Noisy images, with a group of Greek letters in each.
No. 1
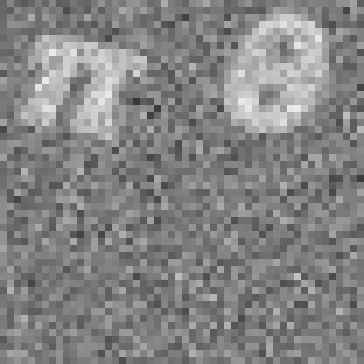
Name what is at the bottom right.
nothing
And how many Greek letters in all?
2
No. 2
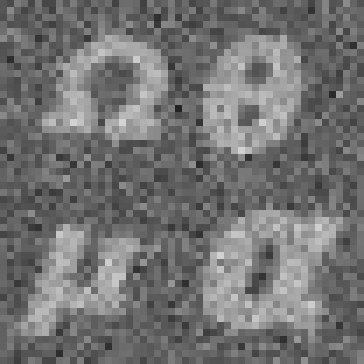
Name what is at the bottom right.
alpha
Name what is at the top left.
omega
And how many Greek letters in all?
4
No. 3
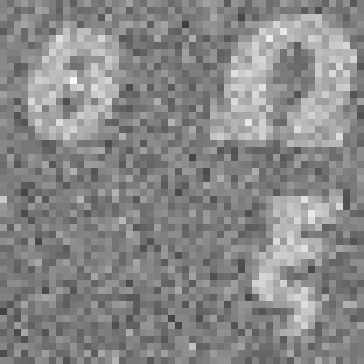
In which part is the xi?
bottom right
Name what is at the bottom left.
nothing
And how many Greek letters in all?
3
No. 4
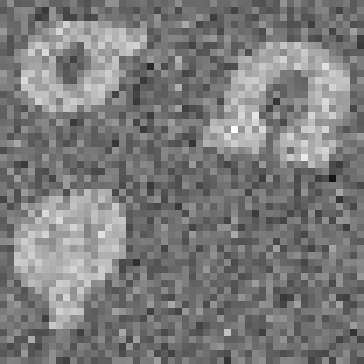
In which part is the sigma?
top left
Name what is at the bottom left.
phi
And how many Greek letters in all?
3
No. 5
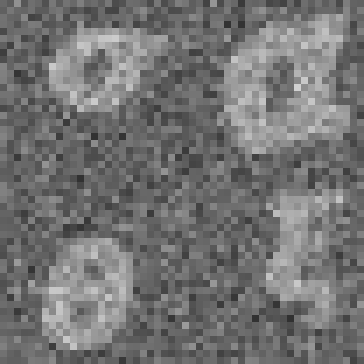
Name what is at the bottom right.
xi
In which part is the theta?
bottom left
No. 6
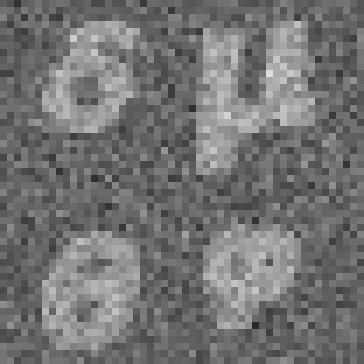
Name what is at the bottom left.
theta
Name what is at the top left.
delta
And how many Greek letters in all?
4
